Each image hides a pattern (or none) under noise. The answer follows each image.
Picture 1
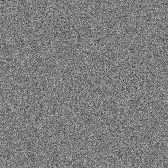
only noise
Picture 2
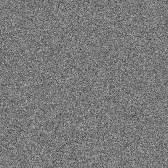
only noise
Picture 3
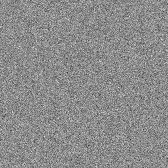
only noise
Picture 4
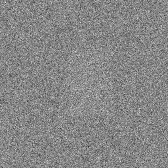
one block
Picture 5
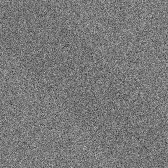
a diagonal band
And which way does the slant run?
top left to bottom right
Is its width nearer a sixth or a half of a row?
a half
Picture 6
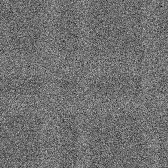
bands of rows crossing bands of columns
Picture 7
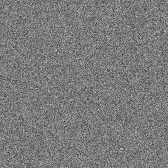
only noise
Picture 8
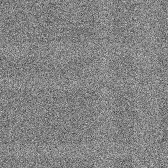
bands of rows crossing bands of columns
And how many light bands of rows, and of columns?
3 and 2
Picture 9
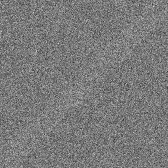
a diagonal band
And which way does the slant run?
bottom left to top right
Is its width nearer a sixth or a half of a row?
a sixth
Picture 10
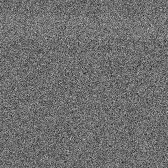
one band of rows
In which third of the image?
top
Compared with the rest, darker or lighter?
lighter
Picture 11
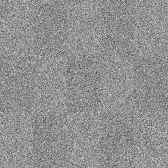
a checkerboard
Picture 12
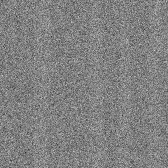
bands of columns
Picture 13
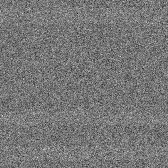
bands of rows
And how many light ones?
3
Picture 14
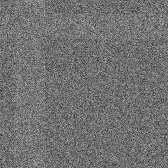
bands of rows crossing bands of columns
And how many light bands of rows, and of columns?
1 and 1
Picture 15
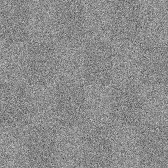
a checkerboard
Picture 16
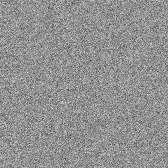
only noise
